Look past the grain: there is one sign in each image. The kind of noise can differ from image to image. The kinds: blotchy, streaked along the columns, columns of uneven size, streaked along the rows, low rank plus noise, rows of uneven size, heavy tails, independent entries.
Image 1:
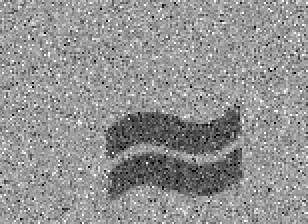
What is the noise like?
heavy tails
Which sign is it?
approximately sign
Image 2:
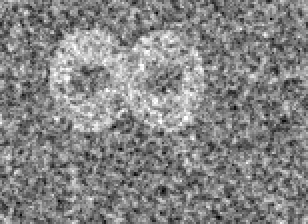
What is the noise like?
blotchy
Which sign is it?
infinity sign
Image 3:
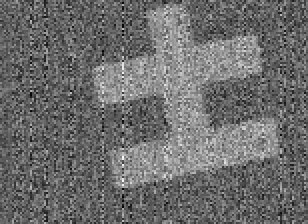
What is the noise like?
columns of uneven size
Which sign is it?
plus-minus sign
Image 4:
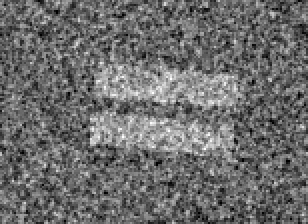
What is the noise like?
blotchy
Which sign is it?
equals sign
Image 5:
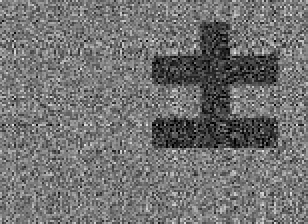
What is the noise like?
low rank plus noise
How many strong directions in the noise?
two
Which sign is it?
plus-minus sign
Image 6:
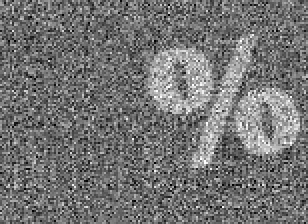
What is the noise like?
low rank plus noise
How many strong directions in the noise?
five to eight
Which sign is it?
percent sign
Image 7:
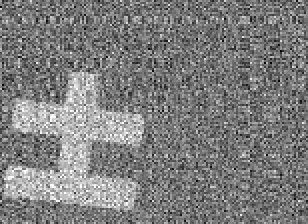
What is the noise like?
low rank plus noise
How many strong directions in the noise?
one
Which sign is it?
plus-minus sign
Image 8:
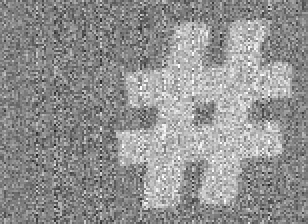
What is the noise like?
columns of uneven size
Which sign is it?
hash sign
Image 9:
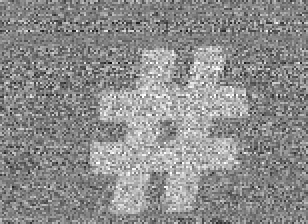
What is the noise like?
rows of uneven size
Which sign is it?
hash sign
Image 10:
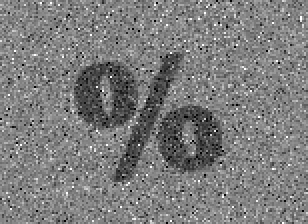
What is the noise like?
heavy tails
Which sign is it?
percent sign
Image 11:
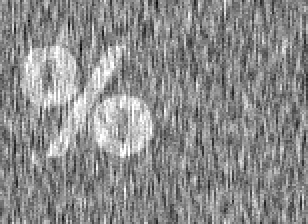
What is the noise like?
streaked along the columns
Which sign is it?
percent sign
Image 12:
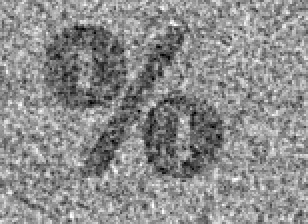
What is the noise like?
blotchy
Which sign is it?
percent sign
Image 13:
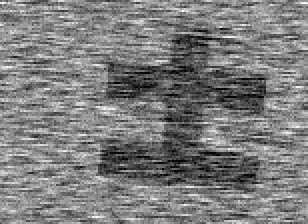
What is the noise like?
streaked along the rows
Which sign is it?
plus-minus sign
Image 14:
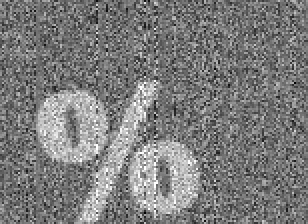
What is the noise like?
columns of uneven size
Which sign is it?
percent sign
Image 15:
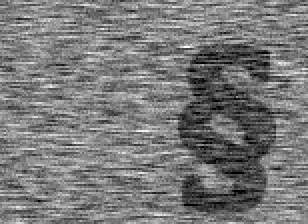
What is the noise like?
streaked along the rows
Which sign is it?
section sign
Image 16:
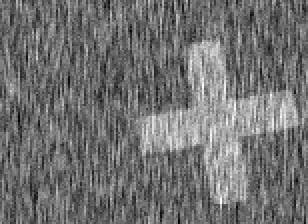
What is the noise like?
streaked along the columns
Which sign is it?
plus sign
